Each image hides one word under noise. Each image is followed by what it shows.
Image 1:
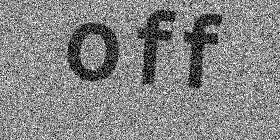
off
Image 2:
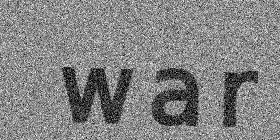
war
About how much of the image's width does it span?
two thirds
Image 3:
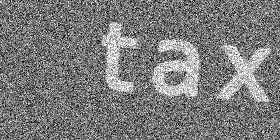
tax
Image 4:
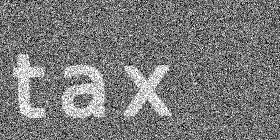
tax
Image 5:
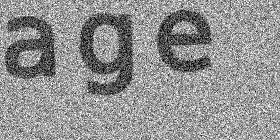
age
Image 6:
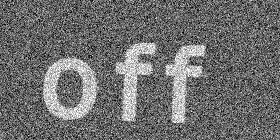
off
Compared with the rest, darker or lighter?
lighter
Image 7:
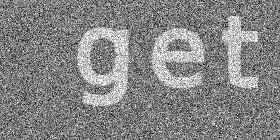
get
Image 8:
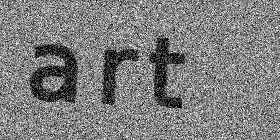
art
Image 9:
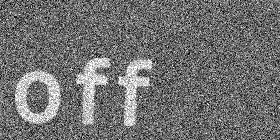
off
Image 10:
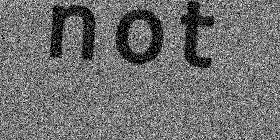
not
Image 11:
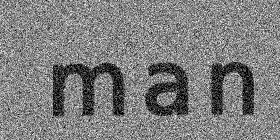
man
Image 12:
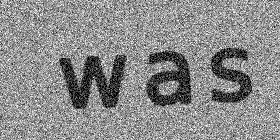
was
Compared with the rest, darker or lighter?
darker
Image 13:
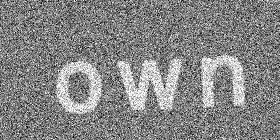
own
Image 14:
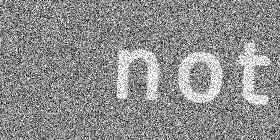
not
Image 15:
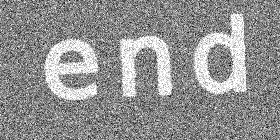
end
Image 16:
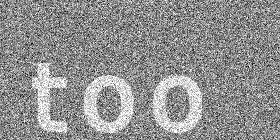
too
